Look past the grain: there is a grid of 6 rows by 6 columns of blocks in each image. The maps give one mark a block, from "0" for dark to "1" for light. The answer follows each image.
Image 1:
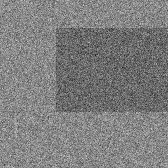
1 1 1 1 1 1
1 1 0 0 0 0
1 1 0 0 0 0
1 1 0 0 0 0
1 1 1 1 1 1
1 1 1 1 1 1
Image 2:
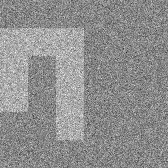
0 0 0 0 0 0
1 1 1 0 0 0
1 0 1 0 0 0
1 0 1 0 0 0
0 0 1 0 0 0
0 0 0 0 0 0
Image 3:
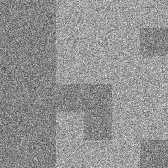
0 0 1 1 1 1
0 0 1 1 1 0
0 0 1 1 1 1
0 0 0 0 1 1
0 0 1 0 1 1
0 0 1 1 1 0
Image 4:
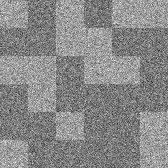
1 0 1 0 1 1
0 0 1 1 0 0
1 1 0 1 1 0
0 1 0 0 0 0
0 0 1 0 0 1
1 0 0 0 0 1
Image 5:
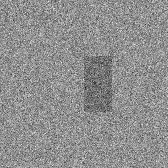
1 1 1 1 1 1
1 1 1 1 1 1
1 1 1 0 1 1
1 1 1 0 1 1
1 1 1 1 1 1
1 1 1 1 1 1
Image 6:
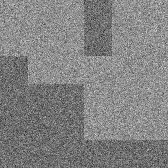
1 1 1 0 1 1
1 1 1 0 1 1
0 1 1 1 1 1
0 0 0 1 1 1
0 0 0 1 1 1
0 0 0 0 0 0
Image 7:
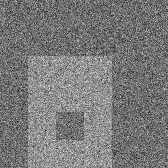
0 0 0 0 0 0
0 0 0 0 0 0
0 1 1 1 0 0
0 1 1 1 0 0
0 1 0 1 0 0
0 1 1 1 0 0
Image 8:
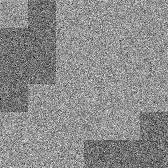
1 0 1 1 1 1
0 0 1 1 1 1
0 0 1 1 1 1
0 1 1 1 1 1
1 1 1 1 1 0
1 1 1 0 0 0
